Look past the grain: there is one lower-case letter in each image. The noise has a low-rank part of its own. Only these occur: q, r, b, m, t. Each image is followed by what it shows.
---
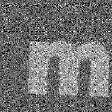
m
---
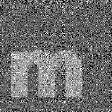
m
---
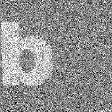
b
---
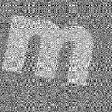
m
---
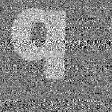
q
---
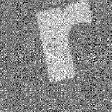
r
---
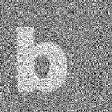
b
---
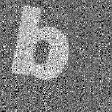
b
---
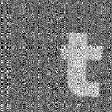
t
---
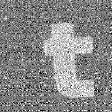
t
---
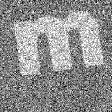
m
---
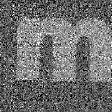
m
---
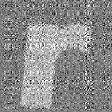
r
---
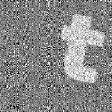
t
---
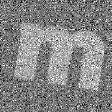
m
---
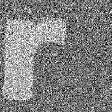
r
